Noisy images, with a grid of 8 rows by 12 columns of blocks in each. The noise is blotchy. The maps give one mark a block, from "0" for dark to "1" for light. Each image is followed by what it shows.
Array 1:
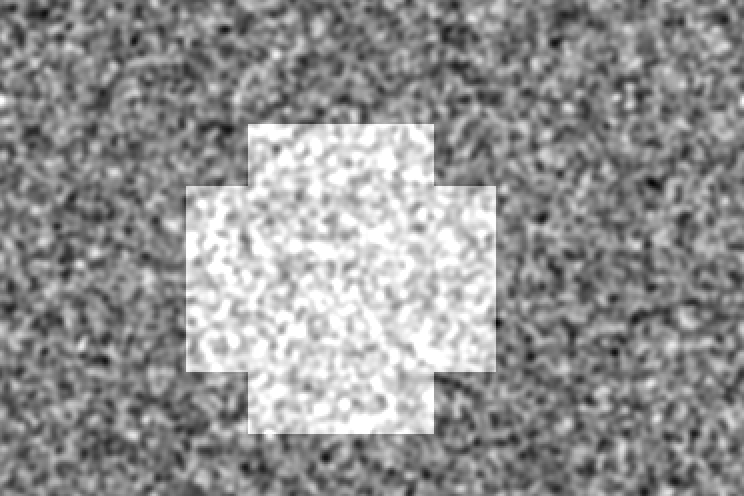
0 0 0 0 0 0 0 0 0 0 0 0
0 0 0 0 0 0 0 0 0 0 0 0
0 0 0 0 1 1 1 0 0 0 0 0
0 0 0 1 1 1 1 1 0 0 0 0
0 0 0 1 1 1 1 1 0 0 0 0
0 0 0 1 1 1 1 1 0 0 0 0
0 0 0 0 1 1 1 0 0 0 0 0
0 0 0 0 0 0 0 0 0 0 0 0
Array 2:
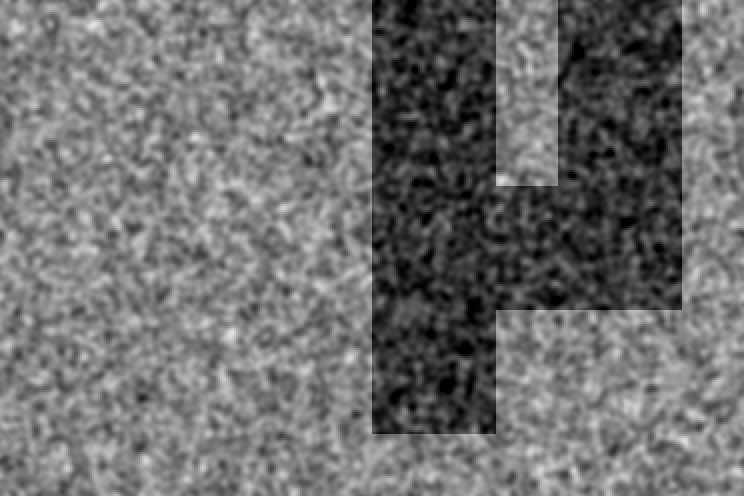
1 1 1 1 1 1 0 0 1 0 0 1
1 1 1 1 1 1 0 0 1 0 0 1
1 1 1 1 1 1 0 0 1 0 0 1
1 1 1 1 1 1 0 0 0 0 0 1
1 1 1 1 1 1 0 0 0 0 0 1
1 1 1 1 1 1 0 0 1 1 1 1
1 1 1 1 1 1 0 0 1 1 1 1
1 1 1 1 1 1 1 1 1 1 1 1
